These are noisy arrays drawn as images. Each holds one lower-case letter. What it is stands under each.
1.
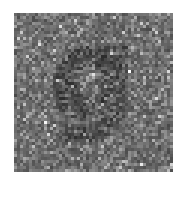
g
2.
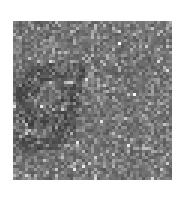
g
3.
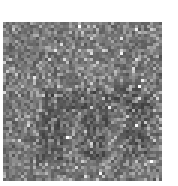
m
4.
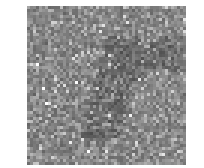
r
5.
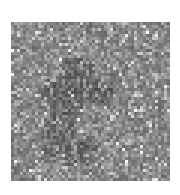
t
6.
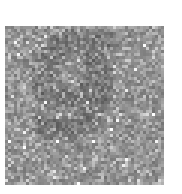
g
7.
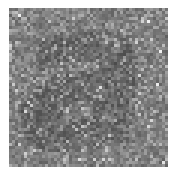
a
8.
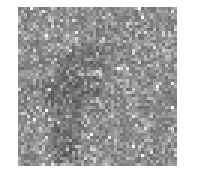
f
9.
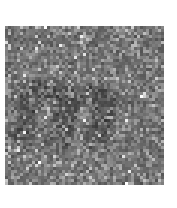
m
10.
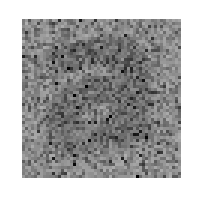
a
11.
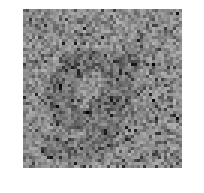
g
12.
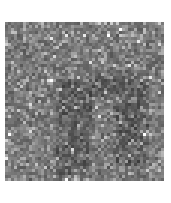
n
